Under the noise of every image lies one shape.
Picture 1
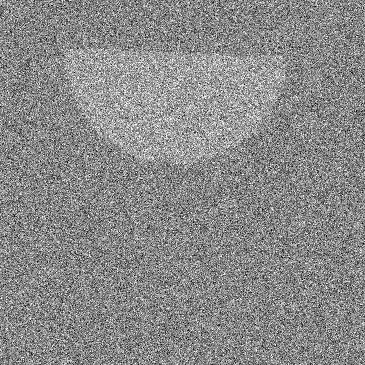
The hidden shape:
half disc
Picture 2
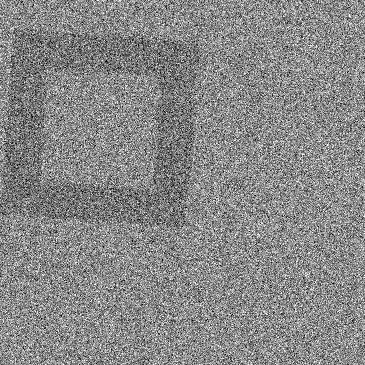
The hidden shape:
square frame
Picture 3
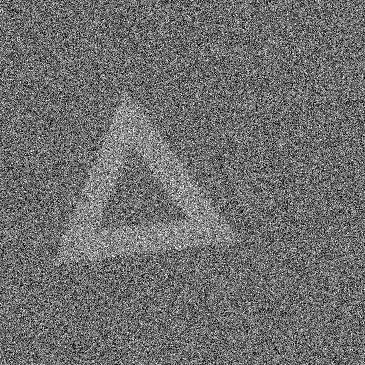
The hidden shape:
triangle frame
